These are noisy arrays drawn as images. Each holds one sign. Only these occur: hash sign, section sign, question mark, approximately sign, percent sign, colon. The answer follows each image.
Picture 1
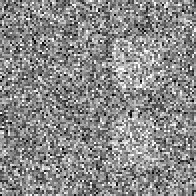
light colon
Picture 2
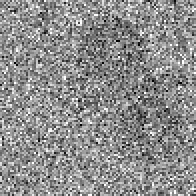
dark percent sign
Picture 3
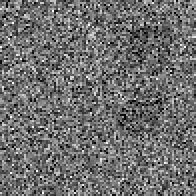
dark colon
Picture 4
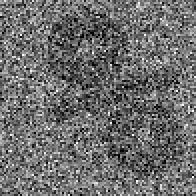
dark percent sign
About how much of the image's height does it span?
nearly all
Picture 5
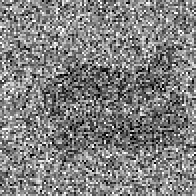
dark approximately sign
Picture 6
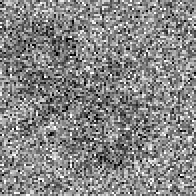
dark percent sign
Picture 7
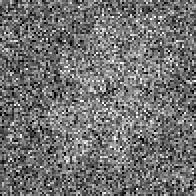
light hash sign
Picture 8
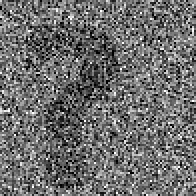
dark question mark
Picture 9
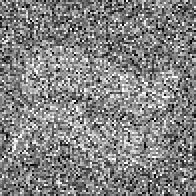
light approximately sign
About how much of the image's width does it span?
nearly all
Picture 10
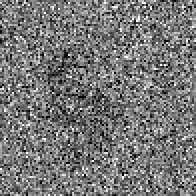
dark section sign
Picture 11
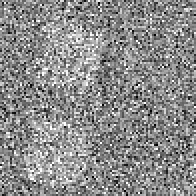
light colon
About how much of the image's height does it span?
nearly all
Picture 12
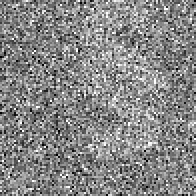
light section sign
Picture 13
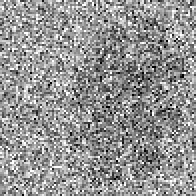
dark hash sign
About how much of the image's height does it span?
nearly all
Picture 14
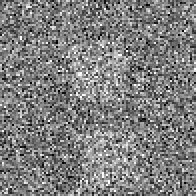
light colon
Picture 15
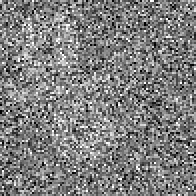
light percent sign
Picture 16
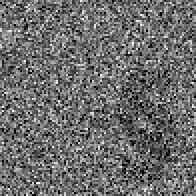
dark section sign
